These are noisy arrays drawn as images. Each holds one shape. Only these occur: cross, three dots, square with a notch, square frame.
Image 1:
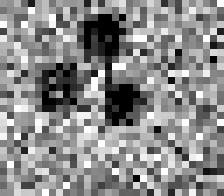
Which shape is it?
three dots
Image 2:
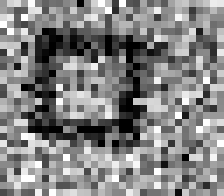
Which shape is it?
square frame
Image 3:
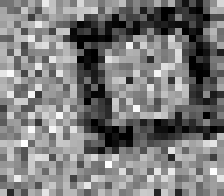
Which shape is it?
square frame
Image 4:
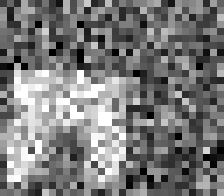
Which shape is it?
square with a notch
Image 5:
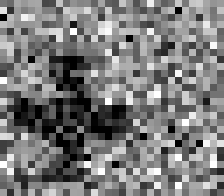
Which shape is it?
cross
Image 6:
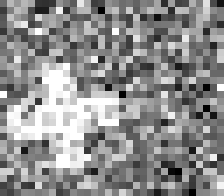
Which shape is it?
cross
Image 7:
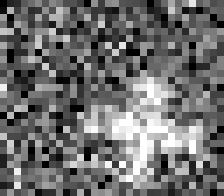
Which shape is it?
cross
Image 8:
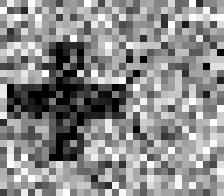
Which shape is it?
cross
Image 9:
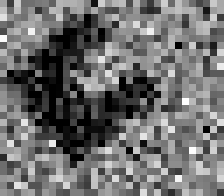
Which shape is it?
square with a notch
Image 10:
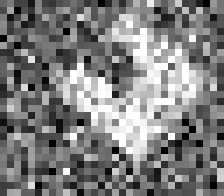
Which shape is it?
square with a notch
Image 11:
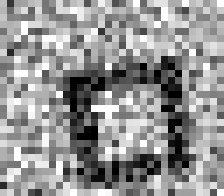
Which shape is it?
square frame
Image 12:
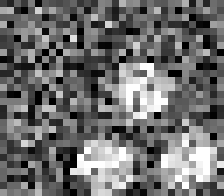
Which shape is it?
three dots
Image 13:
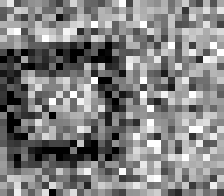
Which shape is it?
square frame
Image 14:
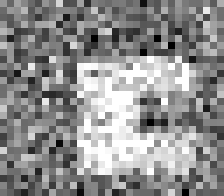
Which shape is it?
square with a notch
